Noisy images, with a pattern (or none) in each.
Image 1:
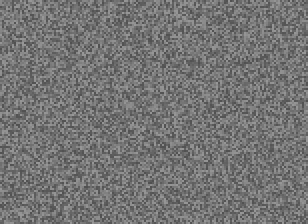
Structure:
only noise
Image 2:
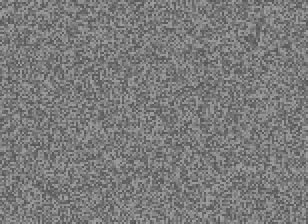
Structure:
only noise
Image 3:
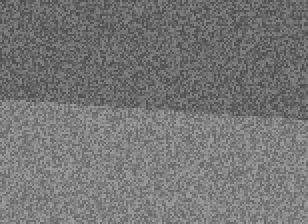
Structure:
a sharp edge
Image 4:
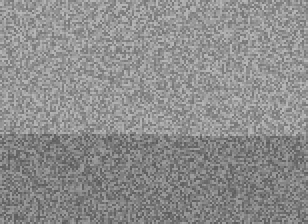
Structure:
a sharp edge
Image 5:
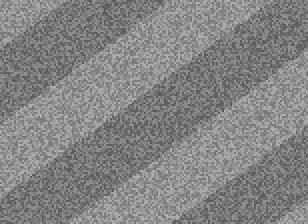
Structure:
diagonal stripes
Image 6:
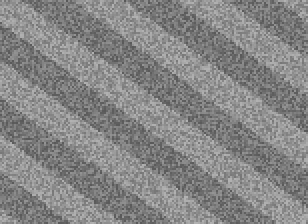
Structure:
diagonal stripes
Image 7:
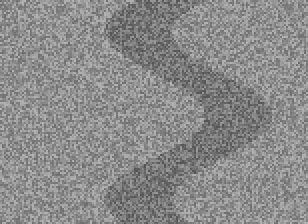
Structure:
a wavy band
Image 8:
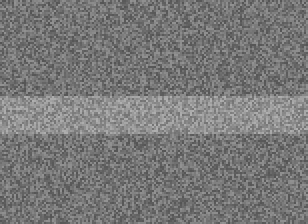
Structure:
one horizontal stripe
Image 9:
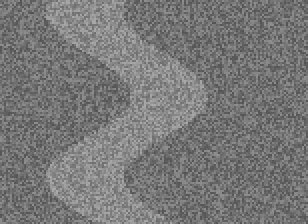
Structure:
a wavy band
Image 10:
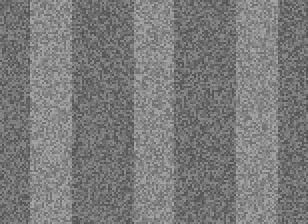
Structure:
vertical stripes
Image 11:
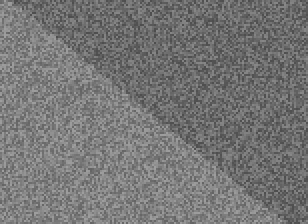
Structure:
a sharp edge
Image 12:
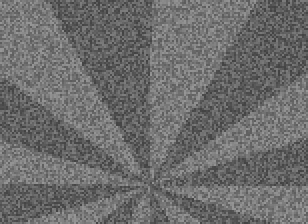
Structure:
spokes from one point
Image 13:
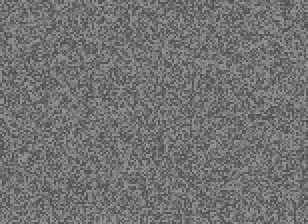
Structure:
only noise
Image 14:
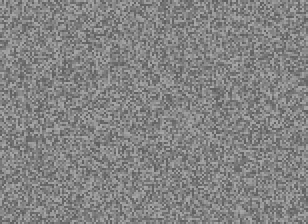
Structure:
only noise
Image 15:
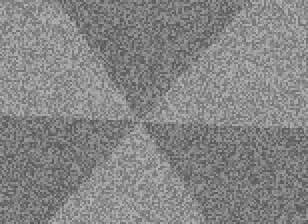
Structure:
spokes from one point
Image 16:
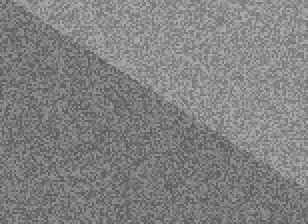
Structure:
a sharp edge
